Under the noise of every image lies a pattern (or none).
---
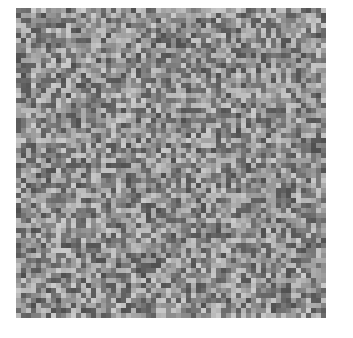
only noise
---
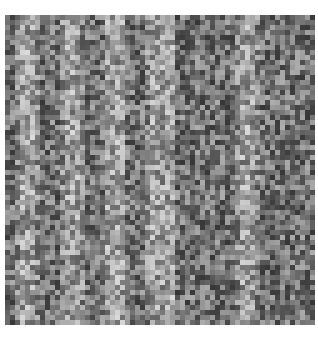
bands of columns
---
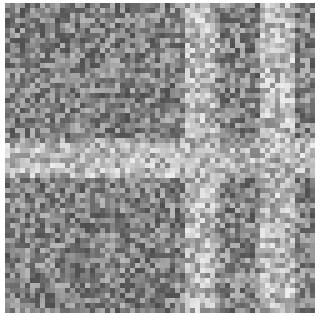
bands of rows crossing bands of columns
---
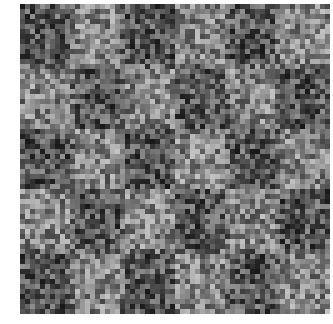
a checkerboard
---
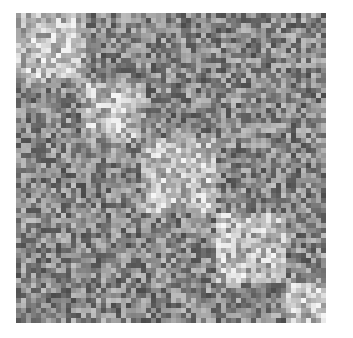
blocks along the diagonal
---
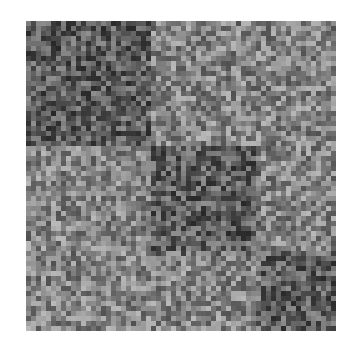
blocks along the diagonal
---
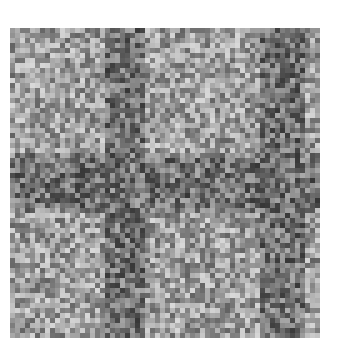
bands of rows crossing bands of columns
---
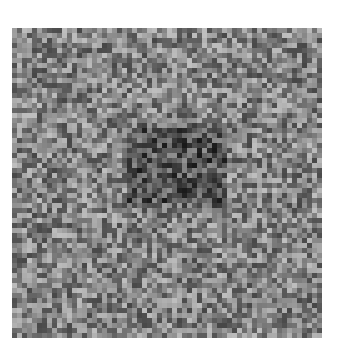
one block
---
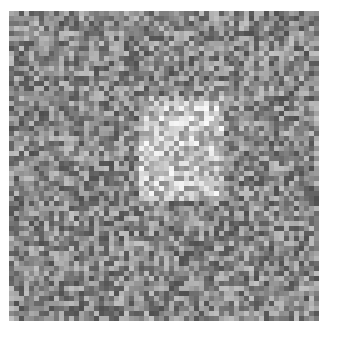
one block
